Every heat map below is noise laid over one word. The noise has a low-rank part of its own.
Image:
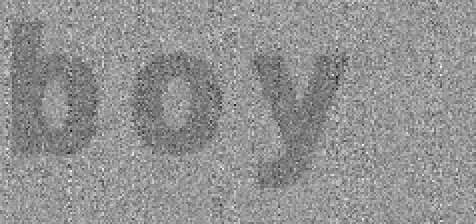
boy
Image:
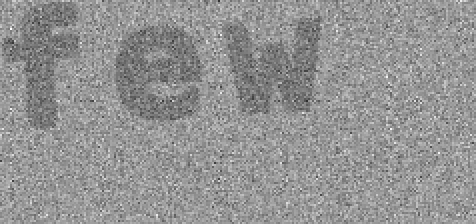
few
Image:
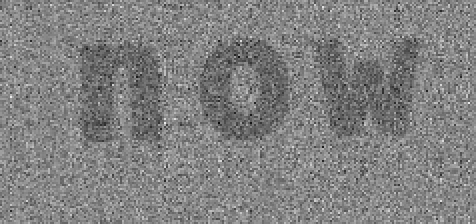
now
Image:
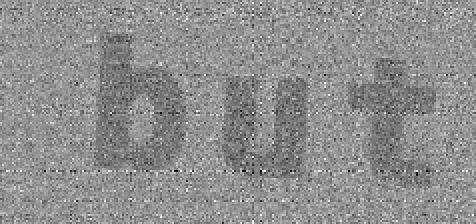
but
